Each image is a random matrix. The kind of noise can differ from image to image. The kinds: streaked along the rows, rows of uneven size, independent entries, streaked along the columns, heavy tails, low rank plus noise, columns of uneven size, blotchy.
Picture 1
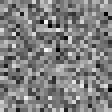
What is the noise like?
independent entries
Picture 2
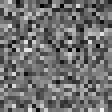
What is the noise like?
low rank plus noise
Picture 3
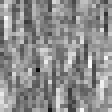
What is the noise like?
streaked along the columns
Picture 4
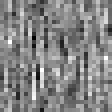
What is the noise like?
streaked along the columns
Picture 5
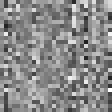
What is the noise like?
columns of uneven size
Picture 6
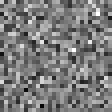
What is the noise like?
low rank plus noise
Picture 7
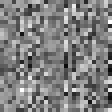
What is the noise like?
columns of uneven size
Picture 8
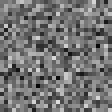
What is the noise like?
independent entries
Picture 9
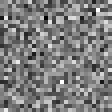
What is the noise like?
independent entries
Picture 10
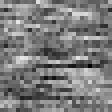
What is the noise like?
streaked along the rows
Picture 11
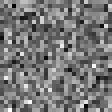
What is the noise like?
independent entries
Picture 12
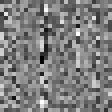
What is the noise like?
columns of uneven size
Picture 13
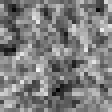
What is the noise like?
blotchy
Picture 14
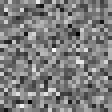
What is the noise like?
independent entries
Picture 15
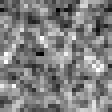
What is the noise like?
blotchy
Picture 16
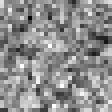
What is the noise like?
blotchy
